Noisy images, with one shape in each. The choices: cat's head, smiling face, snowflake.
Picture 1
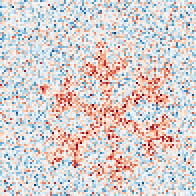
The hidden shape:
snowflake
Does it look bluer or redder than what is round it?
redder
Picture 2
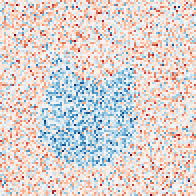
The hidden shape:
cat's head
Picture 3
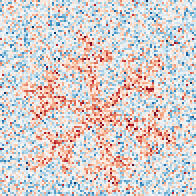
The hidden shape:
snowflake
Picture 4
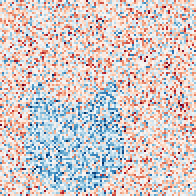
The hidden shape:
cat's head
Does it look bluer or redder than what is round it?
bluer
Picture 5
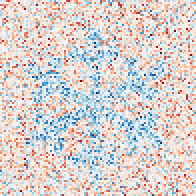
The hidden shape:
snowflake
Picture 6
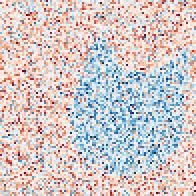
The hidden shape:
cat's head
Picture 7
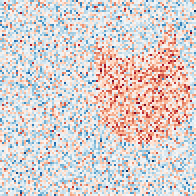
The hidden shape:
cat's head
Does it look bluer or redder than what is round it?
redder
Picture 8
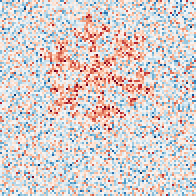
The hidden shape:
snowflake
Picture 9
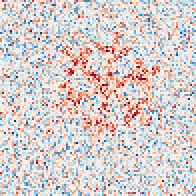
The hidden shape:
snowflake
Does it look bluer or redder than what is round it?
redder
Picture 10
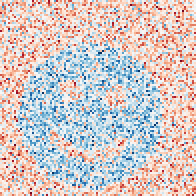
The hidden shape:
smiling face
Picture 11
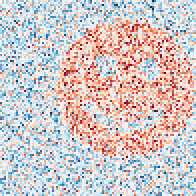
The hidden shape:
smiling face
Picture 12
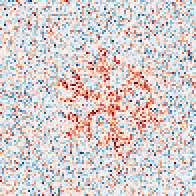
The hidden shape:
snowflake
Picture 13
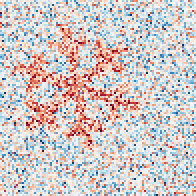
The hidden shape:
snowflake
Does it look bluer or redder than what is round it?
redder
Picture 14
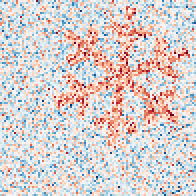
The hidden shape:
snowflake
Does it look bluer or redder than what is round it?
redder
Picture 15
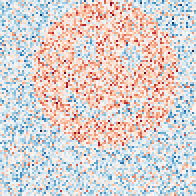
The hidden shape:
smiling face
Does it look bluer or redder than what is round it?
redder
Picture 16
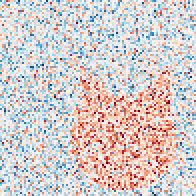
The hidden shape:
cat's head
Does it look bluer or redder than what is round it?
redder
